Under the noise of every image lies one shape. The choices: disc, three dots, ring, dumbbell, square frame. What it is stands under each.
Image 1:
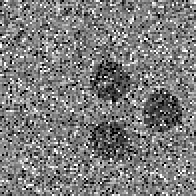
three dots
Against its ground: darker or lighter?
darker
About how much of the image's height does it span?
half
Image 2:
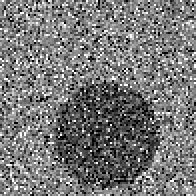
disc
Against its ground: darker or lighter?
darker
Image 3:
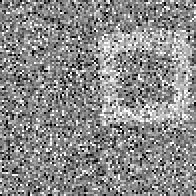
square frame
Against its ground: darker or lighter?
lighter
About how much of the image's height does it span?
half
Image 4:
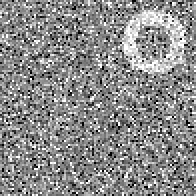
ring
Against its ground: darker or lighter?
lighter
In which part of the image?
top right
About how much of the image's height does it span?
a third
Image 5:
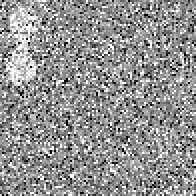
dumbbell
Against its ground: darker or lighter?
lighter
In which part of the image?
top left
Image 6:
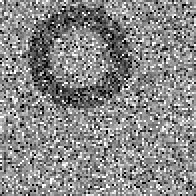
ring
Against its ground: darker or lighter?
darker
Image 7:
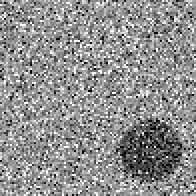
disc
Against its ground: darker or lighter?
darker
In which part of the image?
bottom right
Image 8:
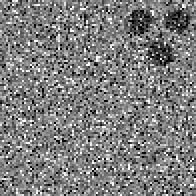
three dots
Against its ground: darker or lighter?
darker
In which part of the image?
top right
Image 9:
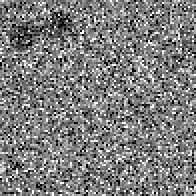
dumbbell
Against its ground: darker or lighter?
darker
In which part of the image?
top left
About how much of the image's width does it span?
a third
